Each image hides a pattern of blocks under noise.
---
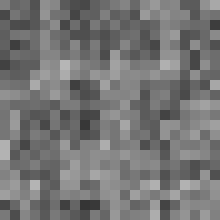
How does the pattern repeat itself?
no symmetry
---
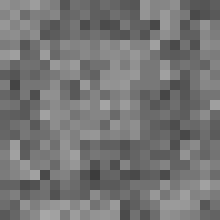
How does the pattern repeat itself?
mirrored about the diagonal from the top left
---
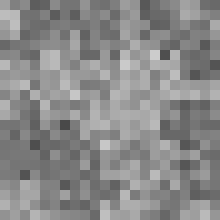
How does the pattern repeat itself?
mirrored about the diagonal from the bottom left
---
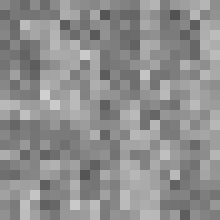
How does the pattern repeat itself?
no symmetry
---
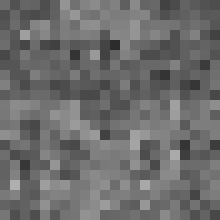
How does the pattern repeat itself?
left and right mirror each other
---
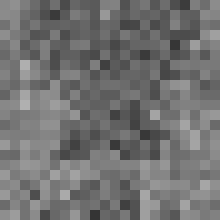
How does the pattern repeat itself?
left and right mirror each other
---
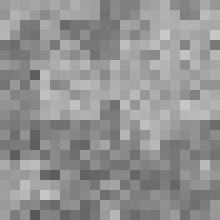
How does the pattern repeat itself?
no symmetry
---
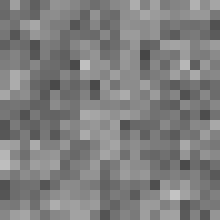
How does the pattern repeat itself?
the same after a half turn
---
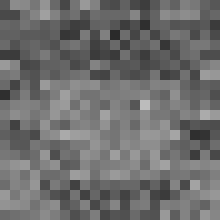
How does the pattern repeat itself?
left and right mirror each other
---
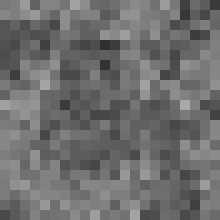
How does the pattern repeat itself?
mirrored about the diagonal from the bottom left
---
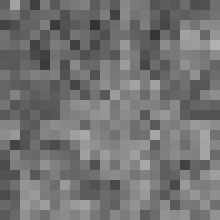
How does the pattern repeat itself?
mirrored about the diagonal from the top left
